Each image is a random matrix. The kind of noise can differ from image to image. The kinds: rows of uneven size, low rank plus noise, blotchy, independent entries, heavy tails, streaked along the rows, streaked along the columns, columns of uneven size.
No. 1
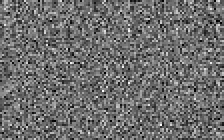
low rank plus noise
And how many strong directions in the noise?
three or four
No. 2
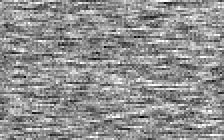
streaked along the rows
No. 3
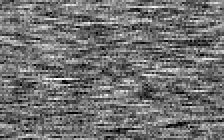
streaked along the rows
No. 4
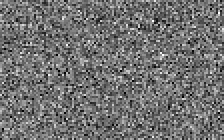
independent entries
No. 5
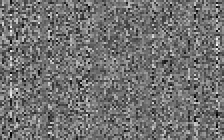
columns of uneven size
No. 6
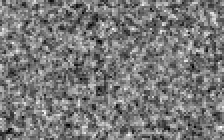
blotchy
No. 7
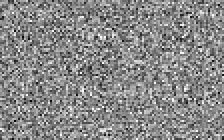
low rank plus noise
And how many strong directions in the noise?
five to eight
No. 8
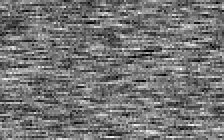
streaked along the rows
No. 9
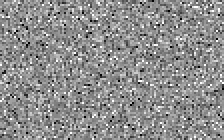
heavy tails
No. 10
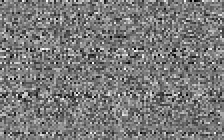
rows of uneven size
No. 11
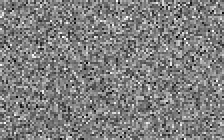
independent entries
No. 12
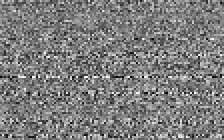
rows of uneven size
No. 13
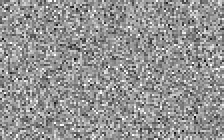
independent entries
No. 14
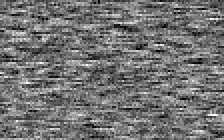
streaked along the rows
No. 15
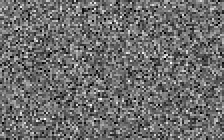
independent entries
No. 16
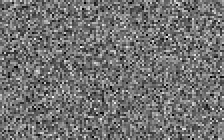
independent entries
